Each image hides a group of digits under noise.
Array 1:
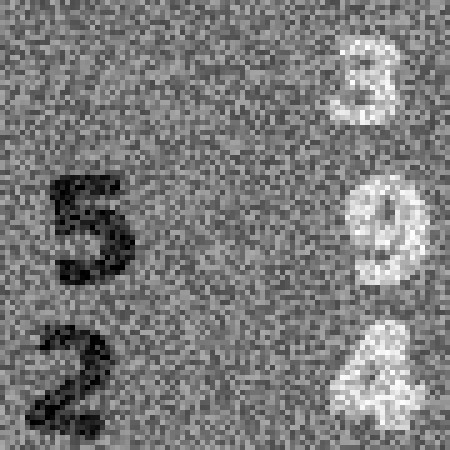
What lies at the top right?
3
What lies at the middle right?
9
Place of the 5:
middle left
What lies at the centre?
nothing
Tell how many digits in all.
5
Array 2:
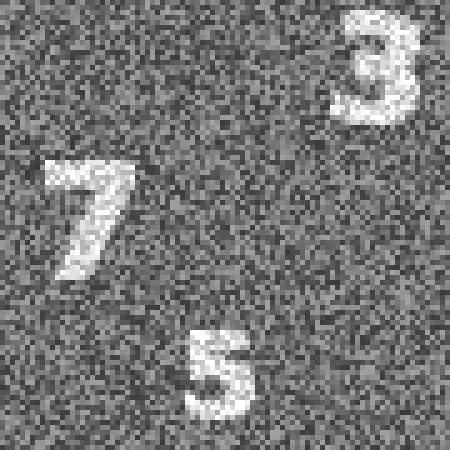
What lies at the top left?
nothing
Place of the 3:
top right
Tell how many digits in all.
3
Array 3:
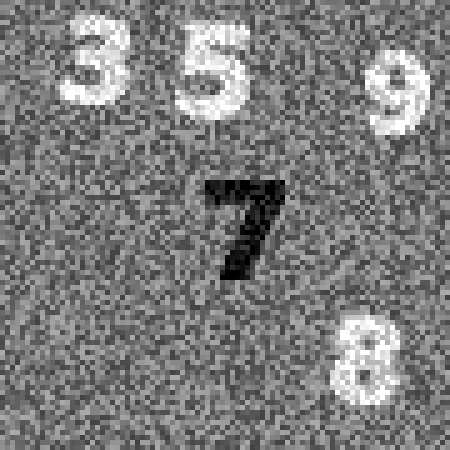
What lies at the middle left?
nothing
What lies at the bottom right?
8
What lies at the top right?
9
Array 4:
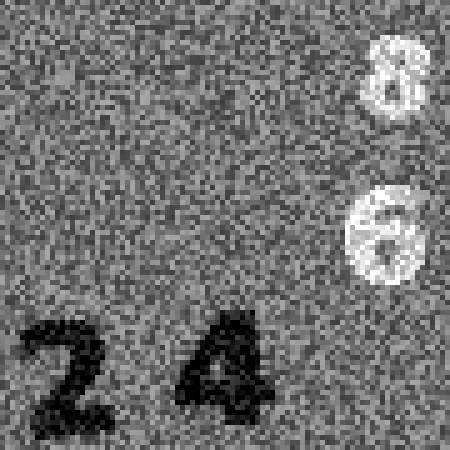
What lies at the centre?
nothing
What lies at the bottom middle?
4
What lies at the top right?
8
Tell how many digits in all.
4
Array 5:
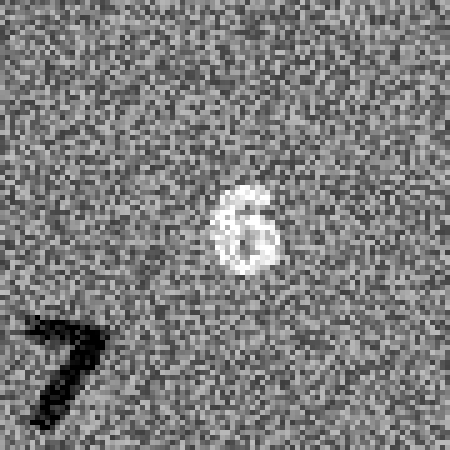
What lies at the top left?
nothing
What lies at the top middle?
nothing
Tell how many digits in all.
2
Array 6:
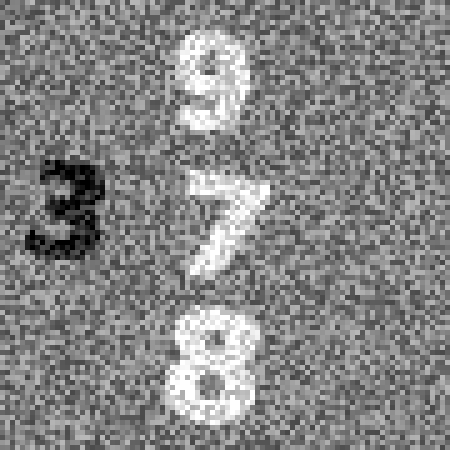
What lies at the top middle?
9
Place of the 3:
middle left
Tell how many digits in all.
4
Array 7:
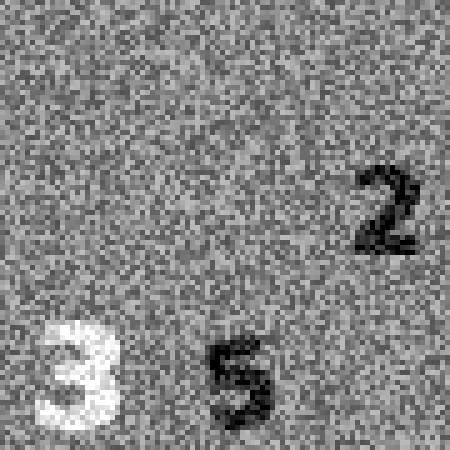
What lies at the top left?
nothing
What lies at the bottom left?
3
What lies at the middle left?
nothing
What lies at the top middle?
nothing
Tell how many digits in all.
3
